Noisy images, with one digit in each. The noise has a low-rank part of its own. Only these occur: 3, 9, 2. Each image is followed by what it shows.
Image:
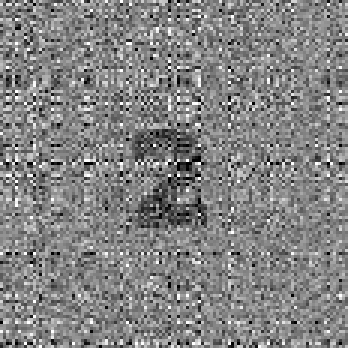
2
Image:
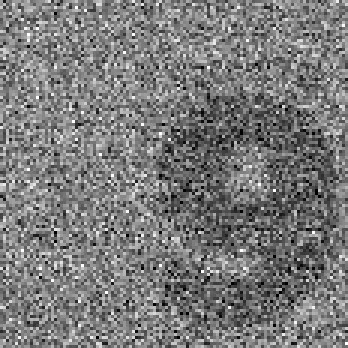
9
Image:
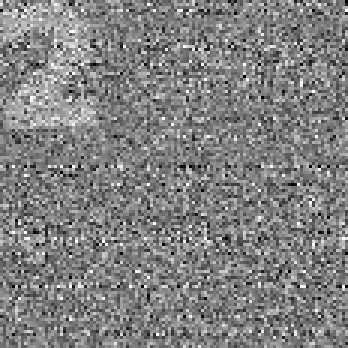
2
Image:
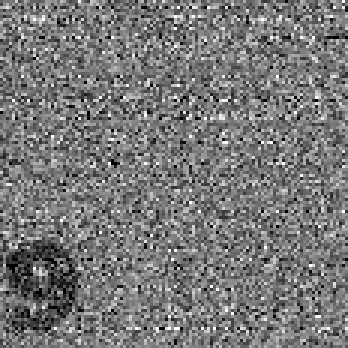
9
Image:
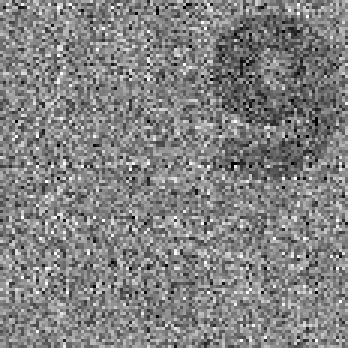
9
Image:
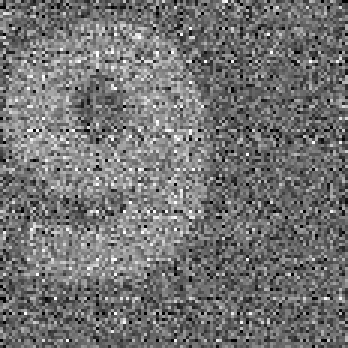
9
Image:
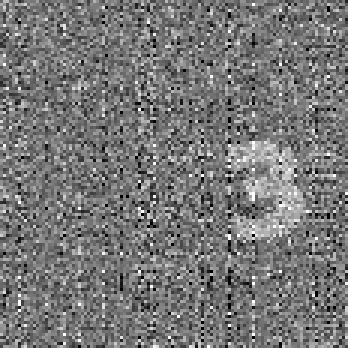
3
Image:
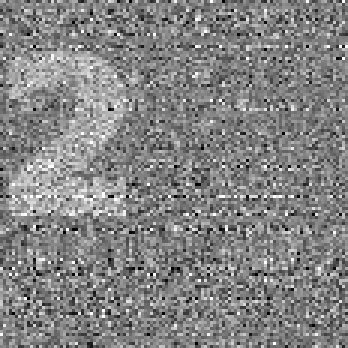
2
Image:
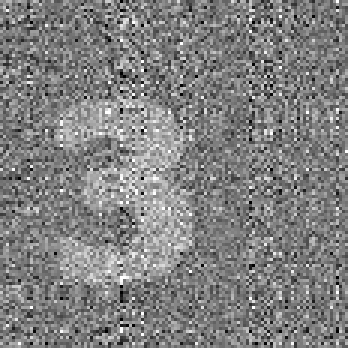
3
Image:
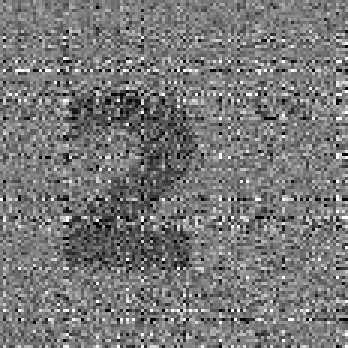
2
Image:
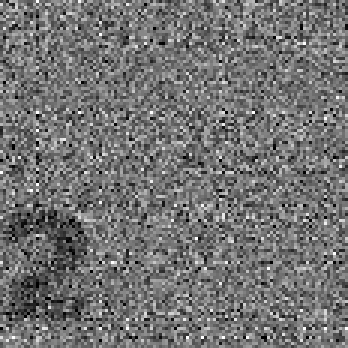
2
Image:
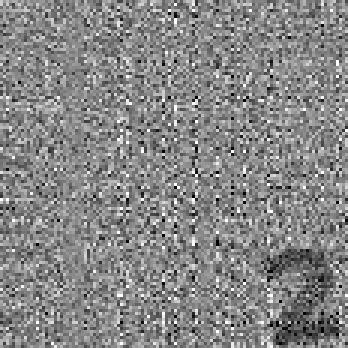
2
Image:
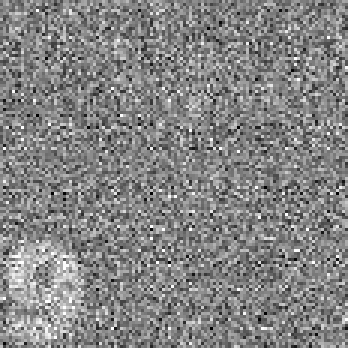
9
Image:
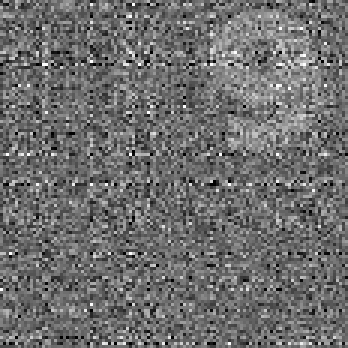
9
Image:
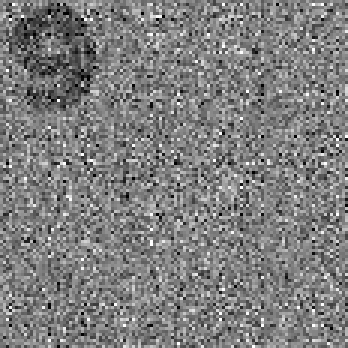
9
